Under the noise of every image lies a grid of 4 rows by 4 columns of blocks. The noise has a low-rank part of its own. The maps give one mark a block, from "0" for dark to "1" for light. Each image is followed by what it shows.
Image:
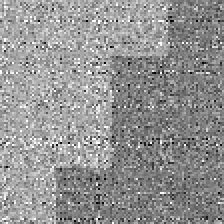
1 1 1 0
1 1 0 0
1 1 0 0
1 0 0 0
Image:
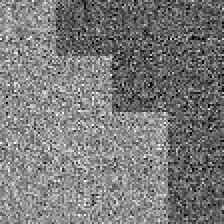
1 0 0 0
1 1 0 0
1 1 1 0
1 1 1 0
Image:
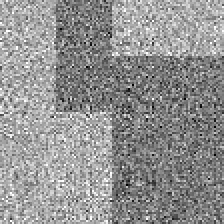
1 0 1 1
1 0 0 0
1 1 0 0
1 1 0 0
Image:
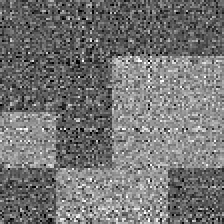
0 0 0 0
0 0 1 1
1 0 1 1
0 1 1 0
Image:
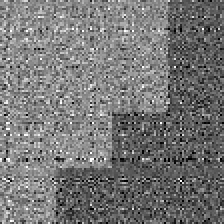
1 1 1 0
1 1 1 0
1 1 0 0
1 0 0 0
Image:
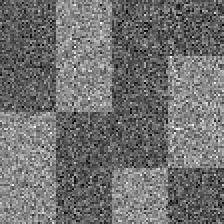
0 1 0 0
0 1 0 1
1 0 0 1
1 0 1 0
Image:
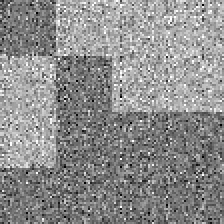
0 1 1 1
1 0 1 1
1 0 0 0
0 0 0 0
